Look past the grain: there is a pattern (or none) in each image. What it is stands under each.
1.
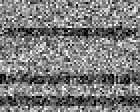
bands of rows
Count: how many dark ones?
3
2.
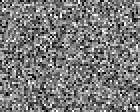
only noise
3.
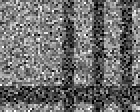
bands of rows crossing bands of columns
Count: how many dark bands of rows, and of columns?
1 and 3
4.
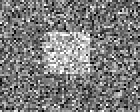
one block
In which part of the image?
centre
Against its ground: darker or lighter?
lighter
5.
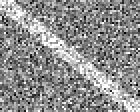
a diagonal band
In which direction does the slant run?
top left to bottom right
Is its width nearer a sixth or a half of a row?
a sixth
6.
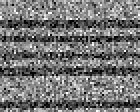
bands of rows
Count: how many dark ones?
5
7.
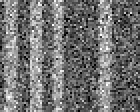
bands of columns
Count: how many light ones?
4
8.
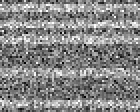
bands of rows
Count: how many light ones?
5
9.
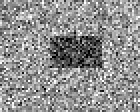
one block
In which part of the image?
centre
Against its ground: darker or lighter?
darker
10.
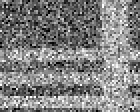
bands of rows crossing bands of columns
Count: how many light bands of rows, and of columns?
3 and 1
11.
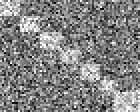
blocks along the diagonal
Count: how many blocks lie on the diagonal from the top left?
7
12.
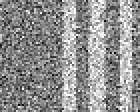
bands of columns
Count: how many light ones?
3
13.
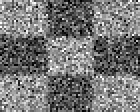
a checkerboard
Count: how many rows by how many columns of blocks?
3 by 3
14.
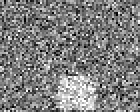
one block
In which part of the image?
bottom middle
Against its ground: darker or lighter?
lighter
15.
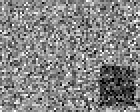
one block
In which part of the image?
bottom right
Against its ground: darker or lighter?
darker
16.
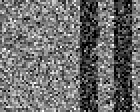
bands of columns
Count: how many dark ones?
2
